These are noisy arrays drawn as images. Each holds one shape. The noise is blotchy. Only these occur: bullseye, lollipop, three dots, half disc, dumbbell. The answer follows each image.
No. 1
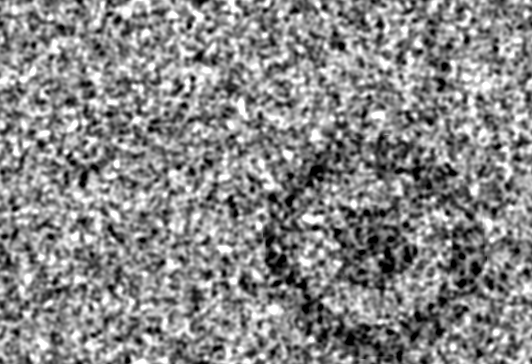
bullseye
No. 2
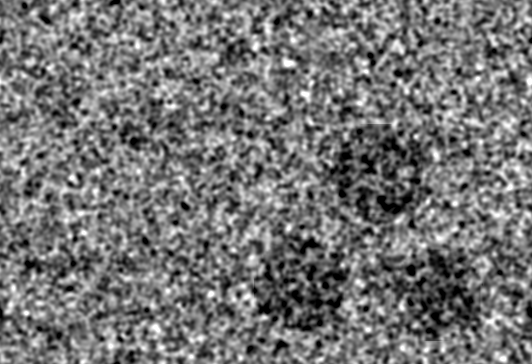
three dots
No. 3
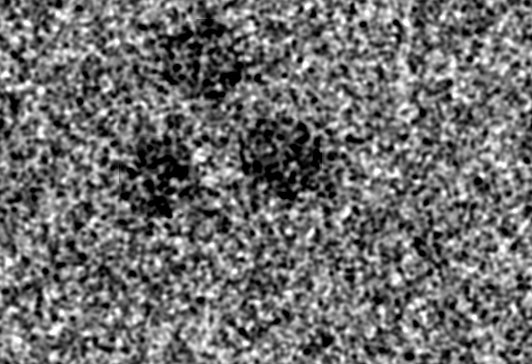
three dots
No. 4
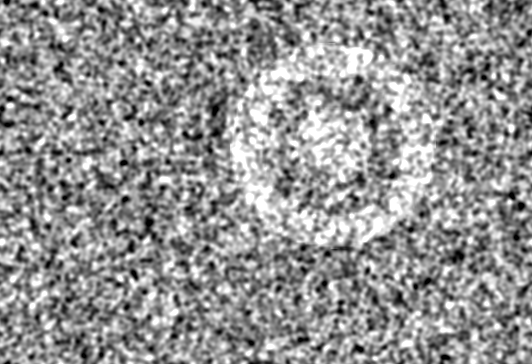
bullseye
